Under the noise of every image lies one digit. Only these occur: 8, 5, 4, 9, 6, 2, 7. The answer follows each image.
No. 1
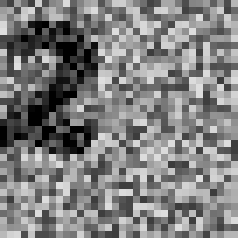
2
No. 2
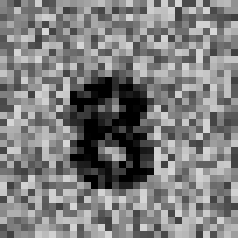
8
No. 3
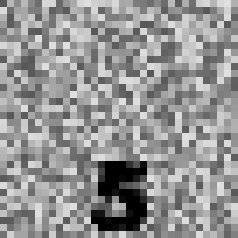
5
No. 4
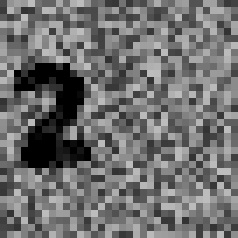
2
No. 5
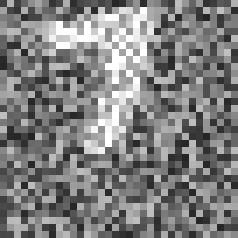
7
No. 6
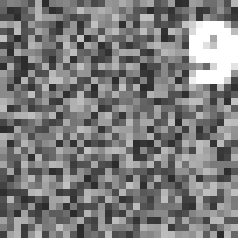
9
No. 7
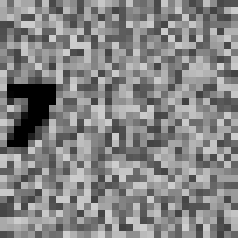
7
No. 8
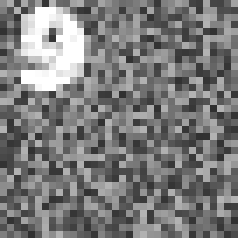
9
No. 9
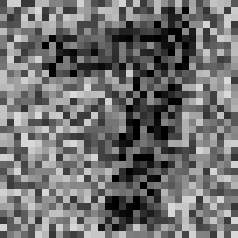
7
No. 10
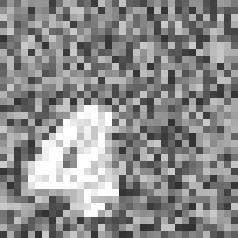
4
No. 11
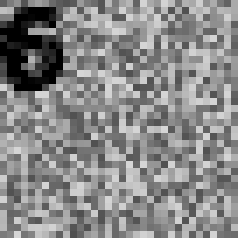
6
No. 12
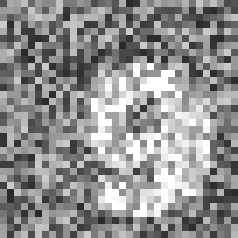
9
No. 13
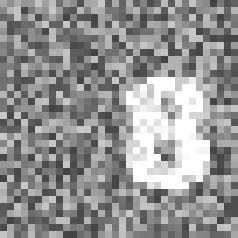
8
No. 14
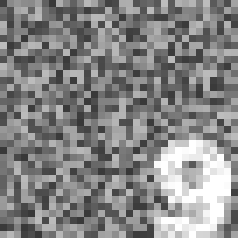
9
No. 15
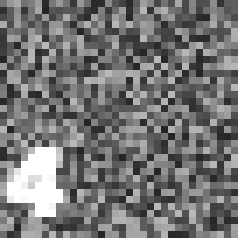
4
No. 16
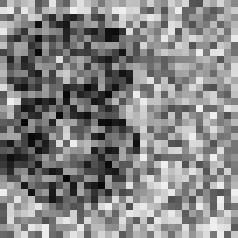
8
